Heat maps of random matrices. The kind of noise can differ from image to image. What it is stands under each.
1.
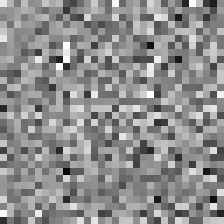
low rank plus noise
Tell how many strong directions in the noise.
two
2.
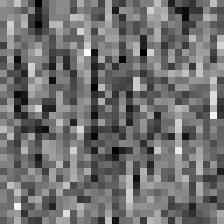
streaked along the columns
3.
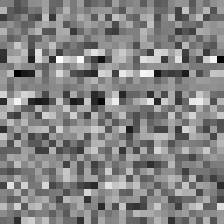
rows of uneven size
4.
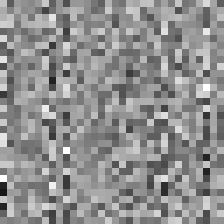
columns of uneven size
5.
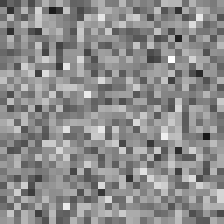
independent entries
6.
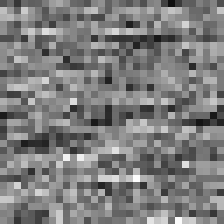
streaked along the rows
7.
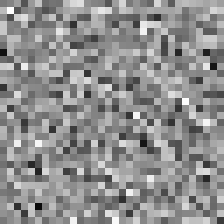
independent entries
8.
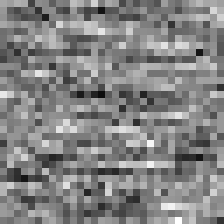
streaked along the rows
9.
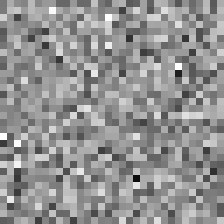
independent entries
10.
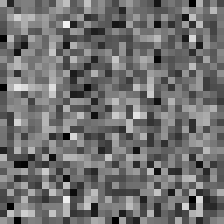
low rank plus noise
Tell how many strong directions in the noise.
three or four
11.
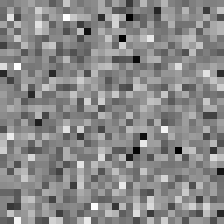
heavy tails
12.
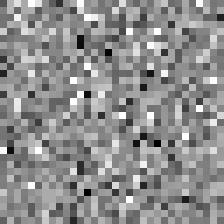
heavy tails
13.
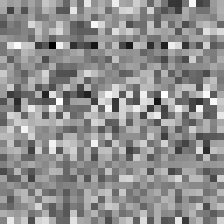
rows of uneven size
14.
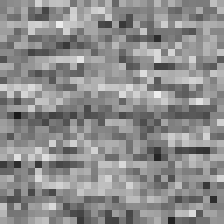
streaked along the rows
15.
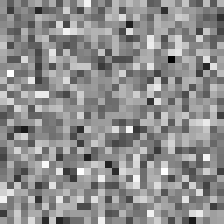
independent entries
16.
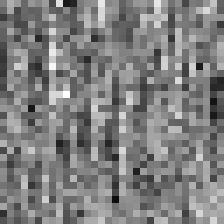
streaked along the columns
